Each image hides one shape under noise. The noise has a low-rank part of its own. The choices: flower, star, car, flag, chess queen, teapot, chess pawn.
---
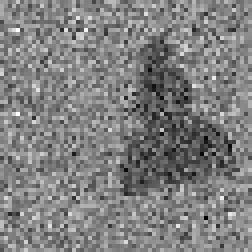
chess pawn
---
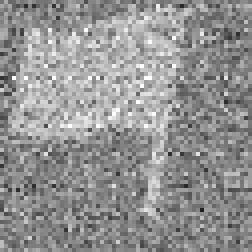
flag
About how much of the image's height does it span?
nearly all
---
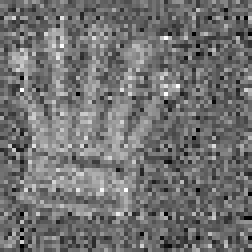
chess queen
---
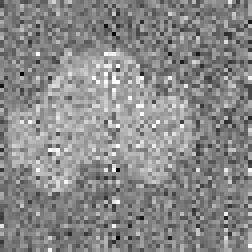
car
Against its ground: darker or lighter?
lighter
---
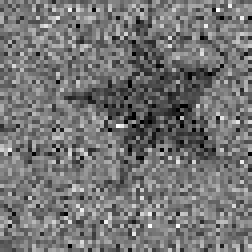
star
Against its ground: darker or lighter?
darker
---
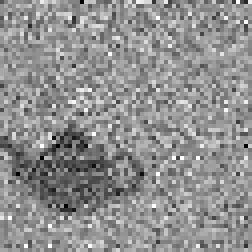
teapot
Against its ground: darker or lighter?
darker
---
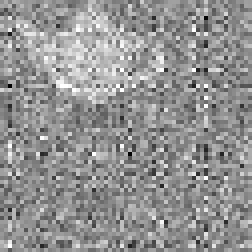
teapot
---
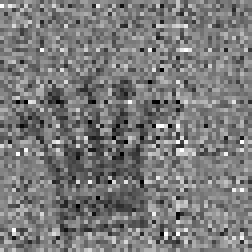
chess queen
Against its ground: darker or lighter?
darker
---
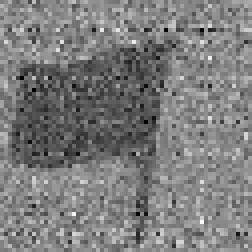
flag
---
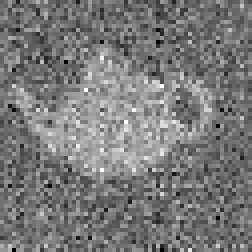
teapot
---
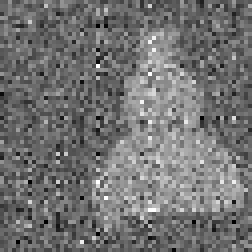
chess pawn
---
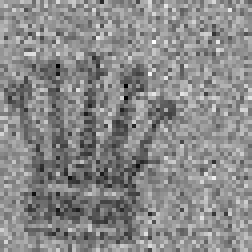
chess queen
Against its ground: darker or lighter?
darker
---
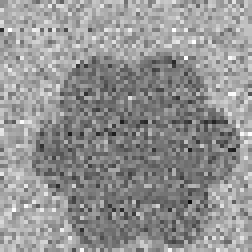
flower
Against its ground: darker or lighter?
darker
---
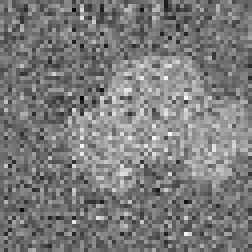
car
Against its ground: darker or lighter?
lighter
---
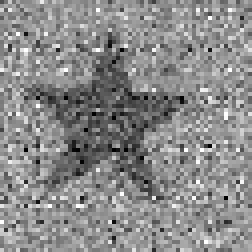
star
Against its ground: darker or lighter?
darker
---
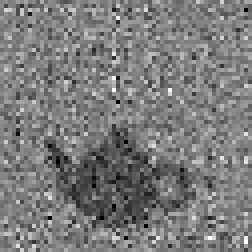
teapot
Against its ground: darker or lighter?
darker
